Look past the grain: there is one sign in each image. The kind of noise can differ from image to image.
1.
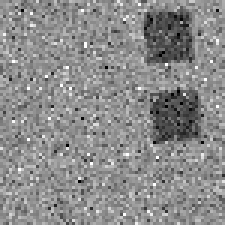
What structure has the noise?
heavy tails
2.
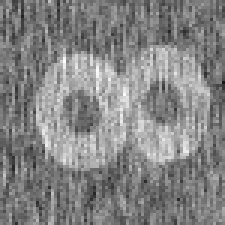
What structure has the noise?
streaked along the columns
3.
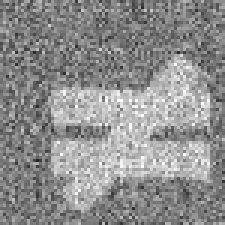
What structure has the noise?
low rank plus noise
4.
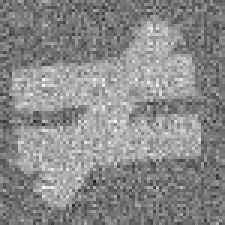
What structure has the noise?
low rank plus noise
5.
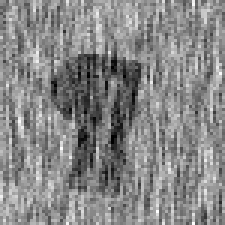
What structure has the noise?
streaked along the columns
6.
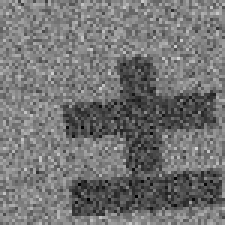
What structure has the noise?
independent entries
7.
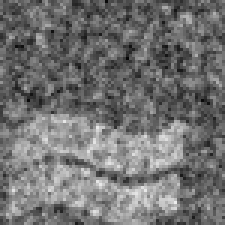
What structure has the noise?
blotchy
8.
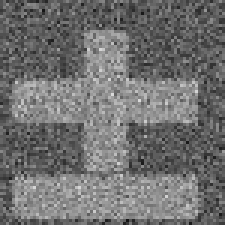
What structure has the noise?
low rank plus noise
